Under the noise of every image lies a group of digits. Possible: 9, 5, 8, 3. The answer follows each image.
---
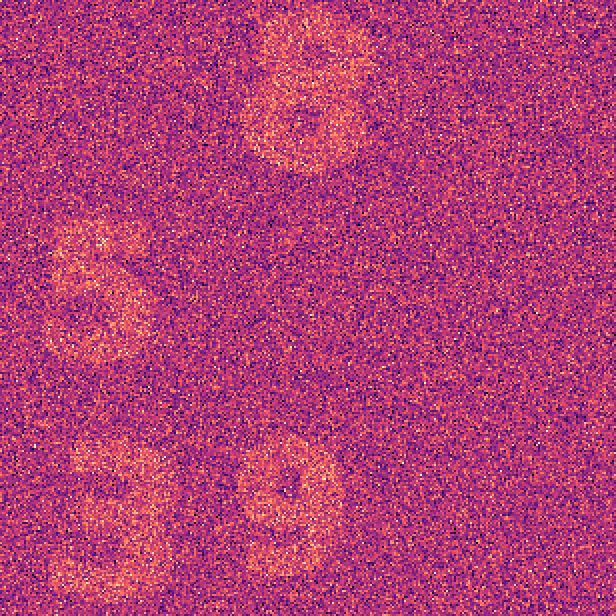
top middle: light 8; middle left: light 5; bottom left: light 3; bottom middle: light 9
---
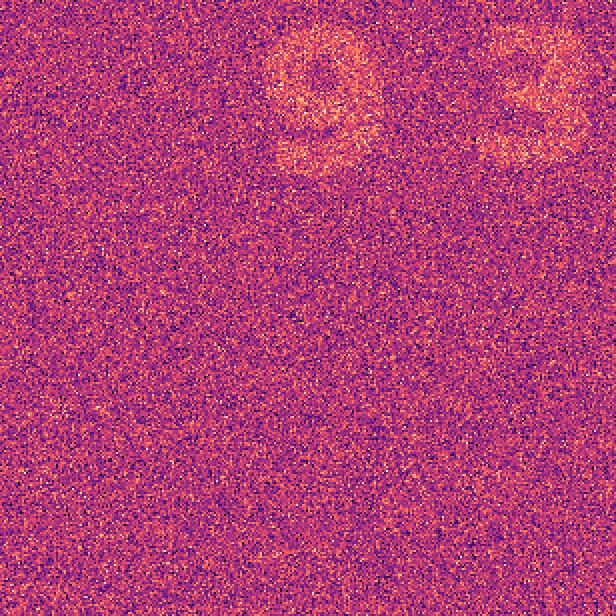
top middle: light 9; top right: light 3
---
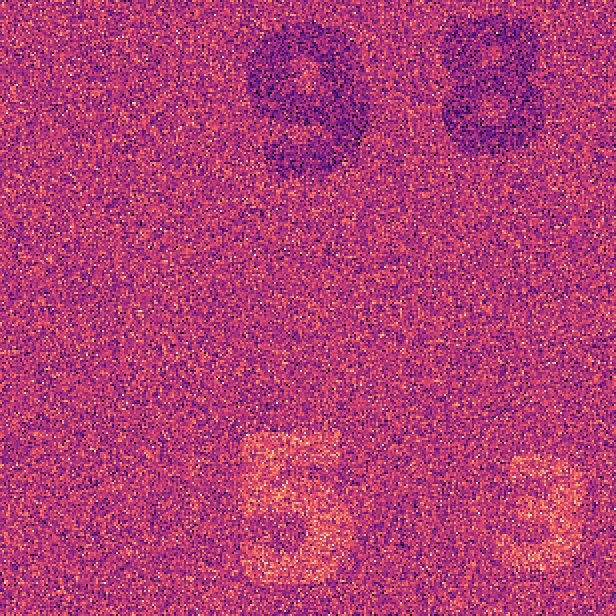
top middle: dark 9; top right: dark 8; bottom middle: light 5; bottom right: light 3
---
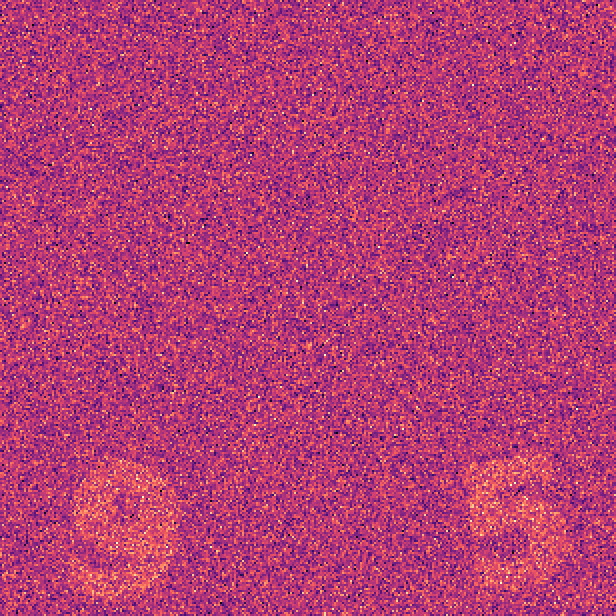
bottom left: light 9; bottom right: light 5
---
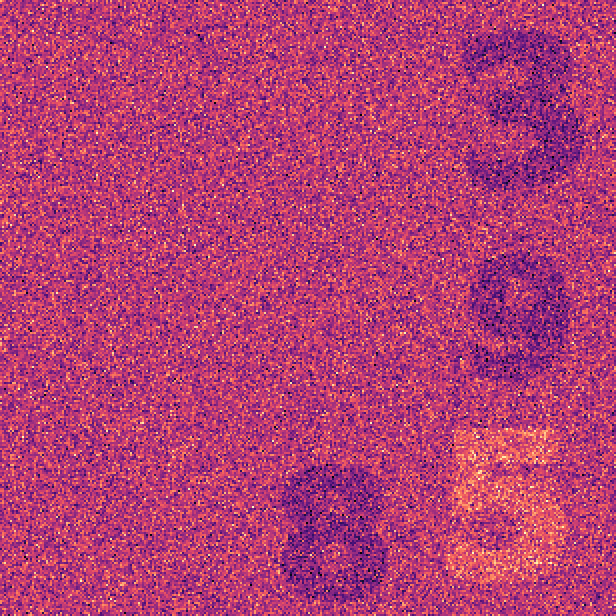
top right: dark 3; middle right: dark 9; bottom middle: dark 8; bottom right: light 5
